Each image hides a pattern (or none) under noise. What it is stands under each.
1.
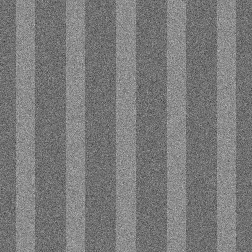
vertical stripes
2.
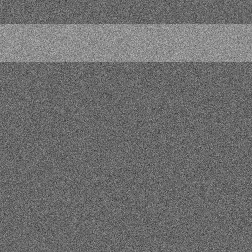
one horizontal stripe
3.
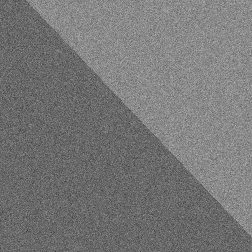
a sharp edge
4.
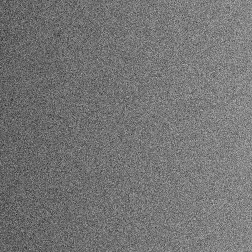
a smooth slope
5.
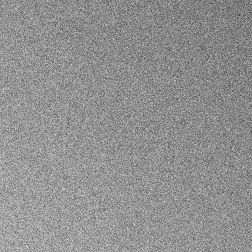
a smooth slope
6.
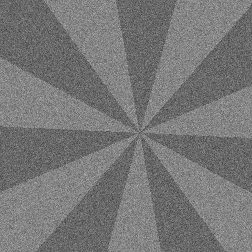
spokes from one point
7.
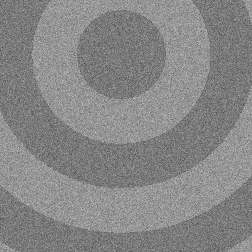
rings round one point
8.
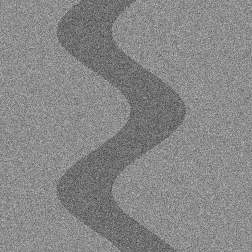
a wavy band
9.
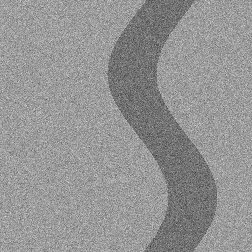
a wavy band
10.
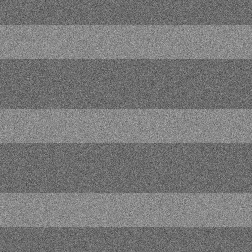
horizontal stripes
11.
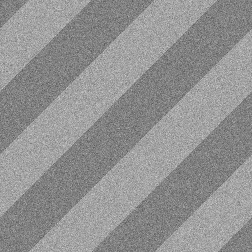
diagonal stripes
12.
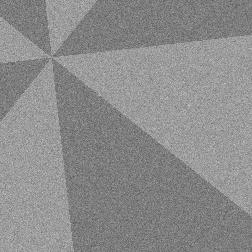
spokes from one point
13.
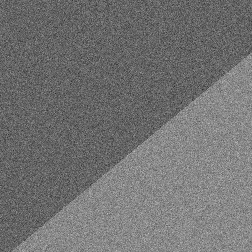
a sharp edge
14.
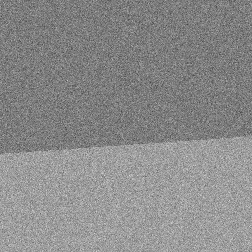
a sharp edge
